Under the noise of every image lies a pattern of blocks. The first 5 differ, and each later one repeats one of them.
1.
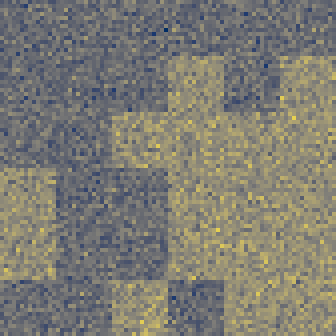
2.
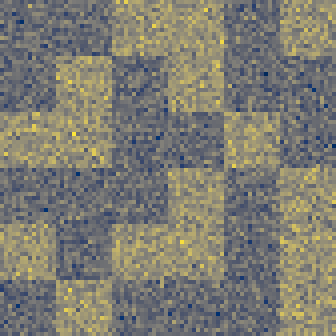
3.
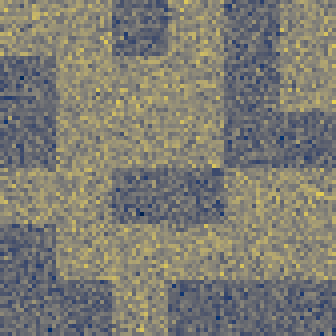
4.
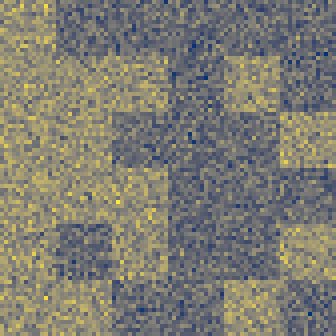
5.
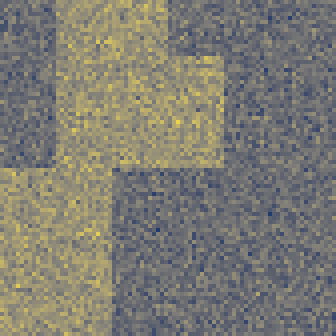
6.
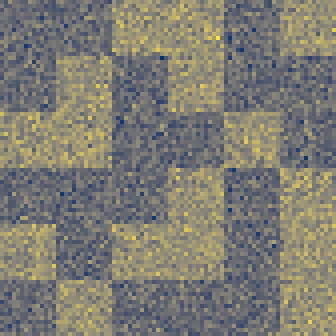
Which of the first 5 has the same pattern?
2
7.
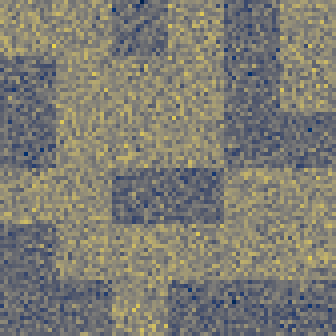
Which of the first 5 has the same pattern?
3
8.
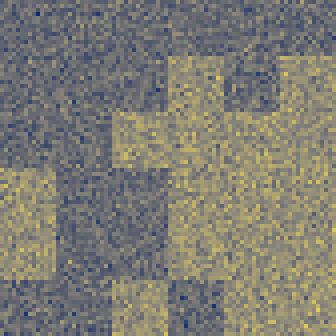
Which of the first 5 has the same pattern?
1
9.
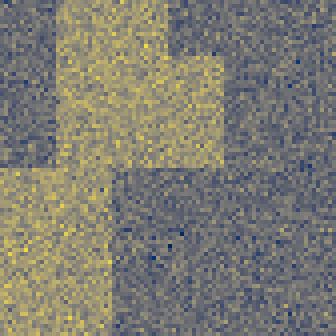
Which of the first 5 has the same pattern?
5
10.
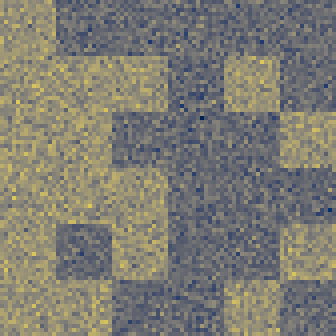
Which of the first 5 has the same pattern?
4
